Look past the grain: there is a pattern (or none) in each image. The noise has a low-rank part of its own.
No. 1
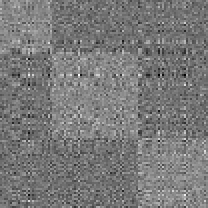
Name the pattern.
blocks along the diagonal
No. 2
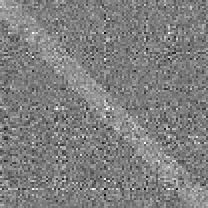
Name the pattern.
a diagonal band
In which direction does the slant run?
top left to bottom right
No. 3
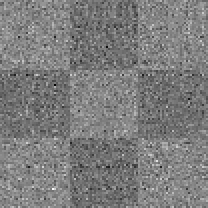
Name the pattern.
a checkerboard
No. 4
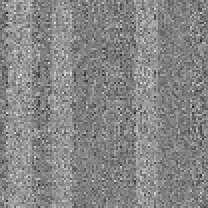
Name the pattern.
bands of columns
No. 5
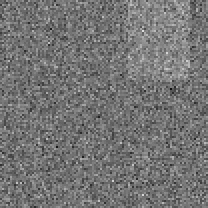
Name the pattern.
one block
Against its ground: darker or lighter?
lighter
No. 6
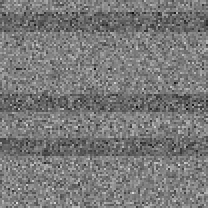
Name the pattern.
bands of rows
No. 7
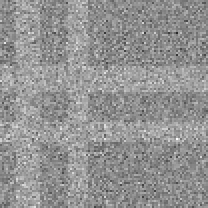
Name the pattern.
bands of rows crossing bands of columns
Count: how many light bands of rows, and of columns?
2 and 2
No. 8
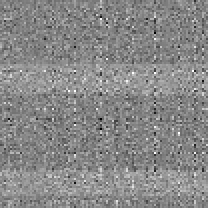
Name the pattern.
bands of rows
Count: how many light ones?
2
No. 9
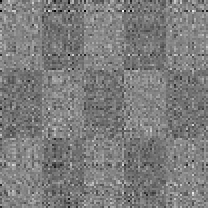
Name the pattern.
a checkerboard
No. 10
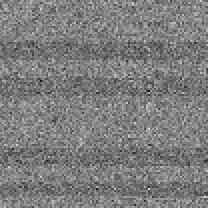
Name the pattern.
bands of rows
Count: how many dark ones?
4
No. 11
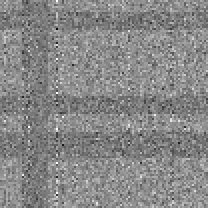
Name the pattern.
bands of rows crossing bands of columns
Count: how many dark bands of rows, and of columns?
3 and 1
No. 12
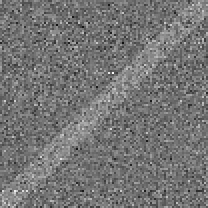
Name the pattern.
a diagonal band
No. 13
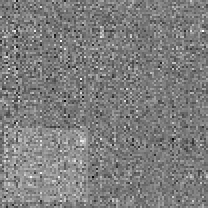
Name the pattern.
one block
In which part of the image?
bottom left
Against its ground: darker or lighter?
lighter
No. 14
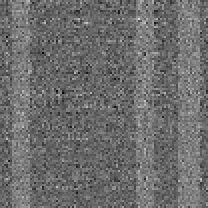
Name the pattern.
bands of columns
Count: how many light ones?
3
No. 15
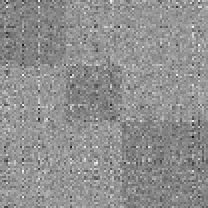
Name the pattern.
blocks along the diagonal
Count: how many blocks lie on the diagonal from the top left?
3
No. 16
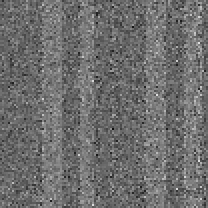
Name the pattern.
bands of columns
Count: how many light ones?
4
